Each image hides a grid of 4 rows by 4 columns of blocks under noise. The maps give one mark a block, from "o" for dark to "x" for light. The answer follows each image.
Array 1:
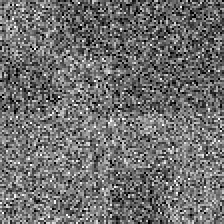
xooo
oxoo
xxxx
xxox
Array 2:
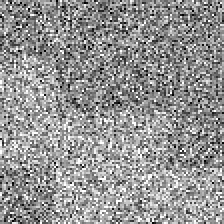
oooo
xooo
xxxo
oxxx
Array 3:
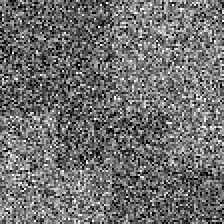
ooxx
ooxx
xoox
xxoo
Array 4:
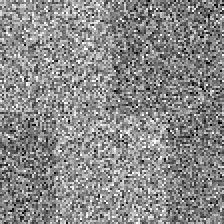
xxoo
xxoo
oxxo
oxxo
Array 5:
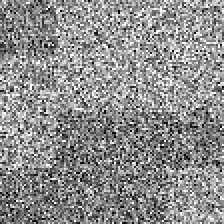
oxxx
xxxx
xooo
ooox
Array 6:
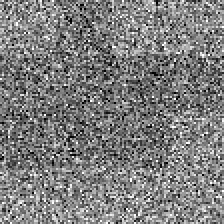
xoxx
oooo
ooox
xxxx
